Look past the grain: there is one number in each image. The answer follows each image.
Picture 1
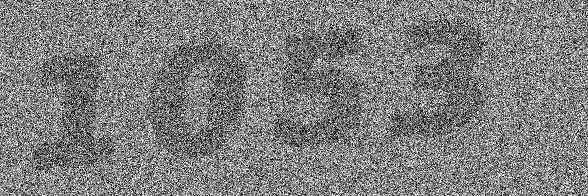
1053
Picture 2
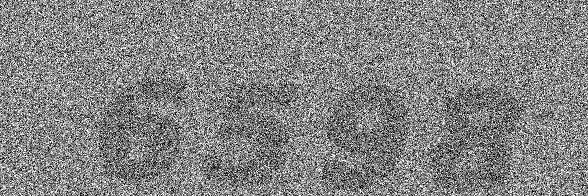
6598
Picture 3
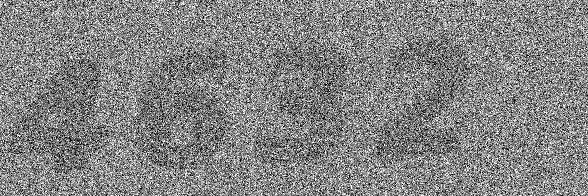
4632
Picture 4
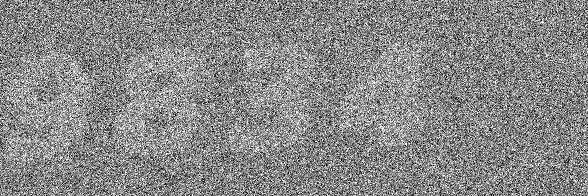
9834
